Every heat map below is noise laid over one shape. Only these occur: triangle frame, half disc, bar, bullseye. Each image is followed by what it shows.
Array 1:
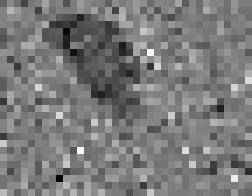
half disc
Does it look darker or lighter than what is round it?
darker
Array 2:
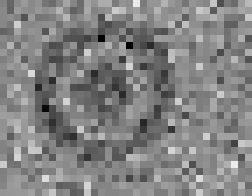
bullseye
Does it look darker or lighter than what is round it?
darker
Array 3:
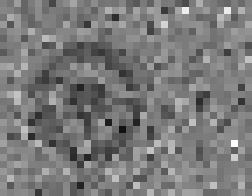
bullseye
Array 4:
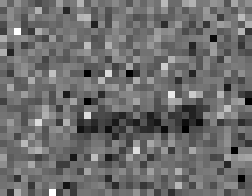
bar
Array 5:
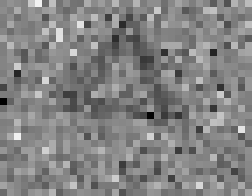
triangle frame
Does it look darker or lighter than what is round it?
darker
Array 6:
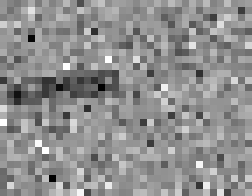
bar
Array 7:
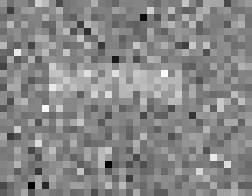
bar
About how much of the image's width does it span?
half
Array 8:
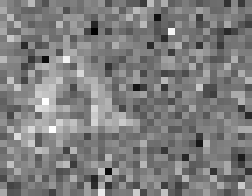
triangle frame
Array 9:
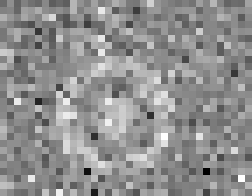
bullseye
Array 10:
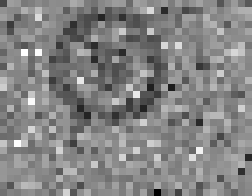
bullseye
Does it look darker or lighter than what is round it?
darker
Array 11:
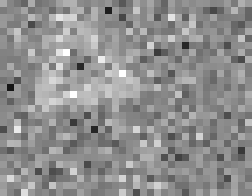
triangle frame
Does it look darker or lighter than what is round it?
lighter
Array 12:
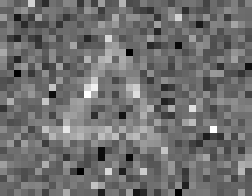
triangle frame
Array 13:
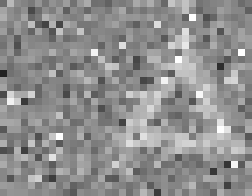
triangle frame
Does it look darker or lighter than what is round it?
lighter
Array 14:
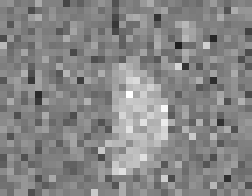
half disc
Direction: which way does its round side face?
right
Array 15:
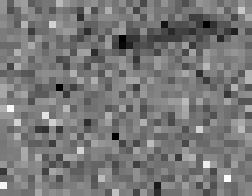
bar
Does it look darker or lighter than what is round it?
darker
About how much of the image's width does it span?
half
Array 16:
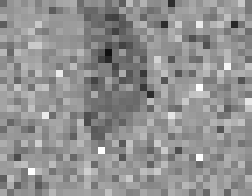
half disc
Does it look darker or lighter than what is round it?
darker
